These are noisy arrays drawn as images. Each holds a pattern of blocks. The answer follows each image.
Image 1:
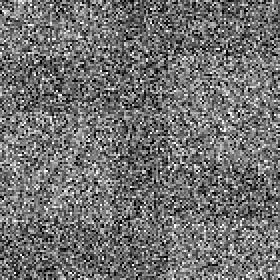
the same after a half turn
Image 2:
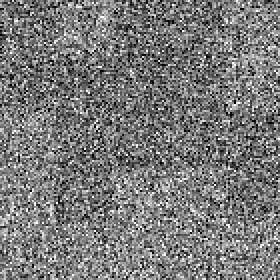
no symmetry
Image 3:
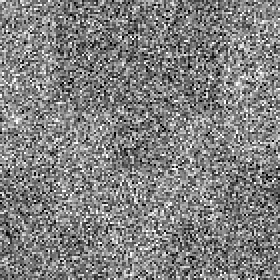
left and right mirror each other
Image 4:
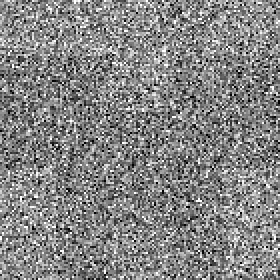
left and right mirror each other
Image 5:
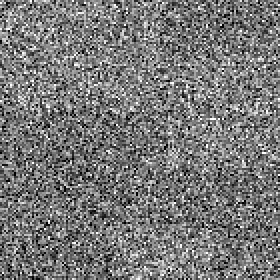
no symmetry
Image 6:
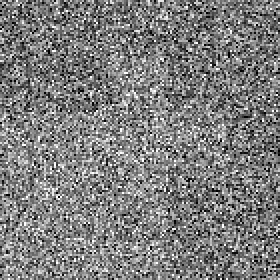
mirrored about the diagonal from the bottom left
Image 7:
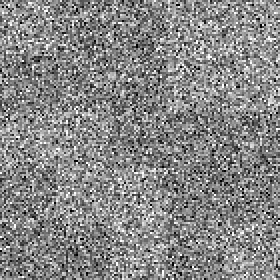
mirrored about the diagonal from the bottom left
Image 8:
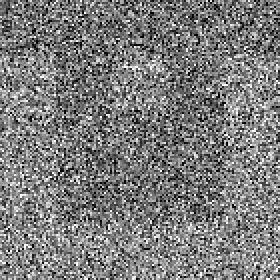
left and right mirror each other
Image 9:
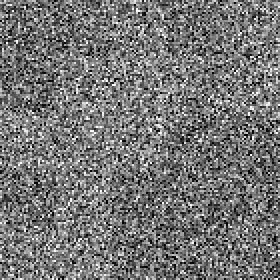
mirrored about the diagonal from the top left
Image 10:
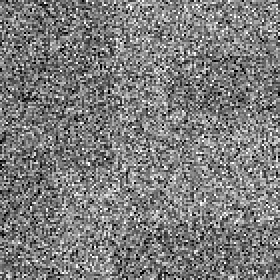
no symmetry
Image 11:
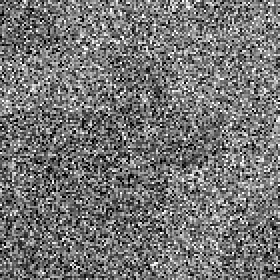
mirrored about the diagonal from the bottom left
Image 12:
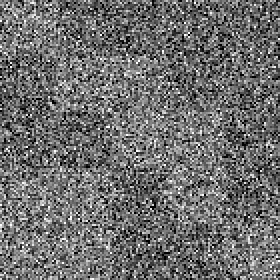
mirrored about the diagonal from the bottom left
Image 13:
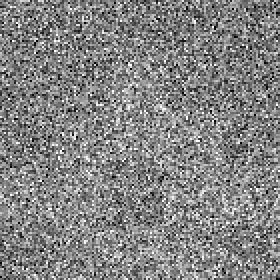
left and right mirror each other
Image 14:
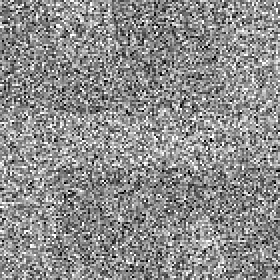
the same after a half turn
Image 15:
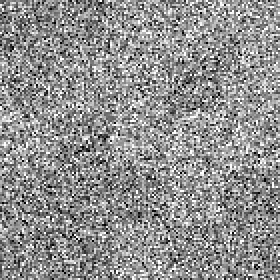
mirrored about the diagonal from the bottom left
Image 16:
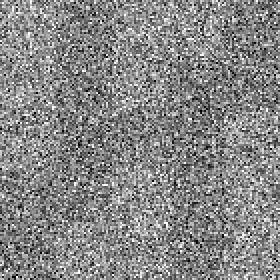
the same after a half turn
